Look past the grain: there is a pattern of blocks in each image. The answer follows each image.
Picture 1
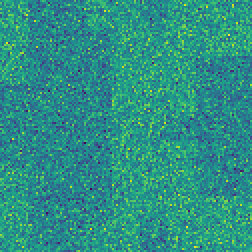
top and bottom mirror each other
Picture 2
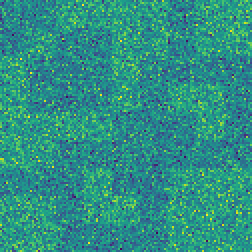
mirrored about the diagonal from the top left
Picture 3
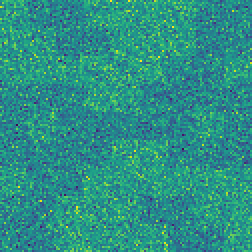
the same after a half turn
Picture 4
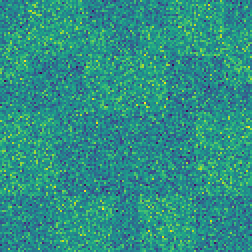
left and right mirror each other
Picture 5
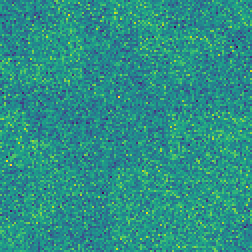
mirrored about the diagonal from the top left
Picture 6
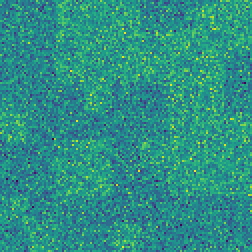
mirrored about the diagonal from the bottom left
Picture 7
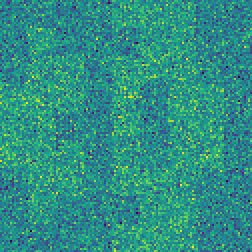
top and bottom mirror each other
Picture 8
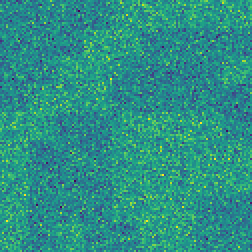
mirrored about the diagonal from the top left
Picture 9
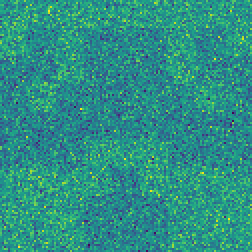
left and right mirror each other
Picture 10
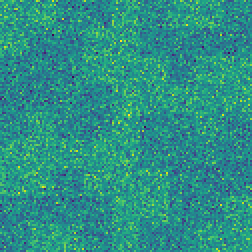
the same after a half turn
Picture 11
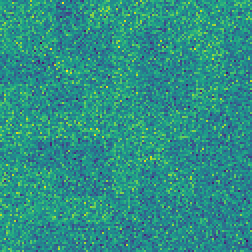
mirrored about the diagonal from the top left
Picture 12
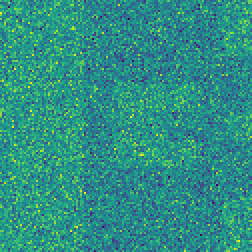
top and bottom mirror each other
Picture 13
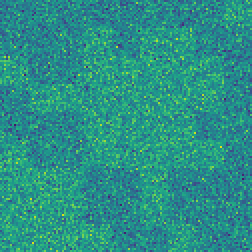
mirrored about the diagonal from the bottom left
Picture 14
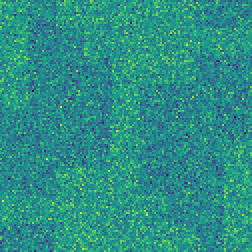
the same after a half turn
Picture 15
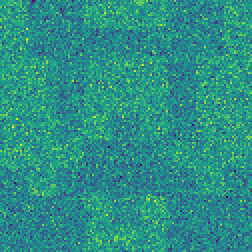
left and right mirror each other
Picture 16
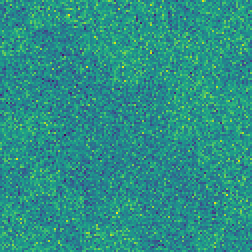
mirrored about the diagonal from the bottom left
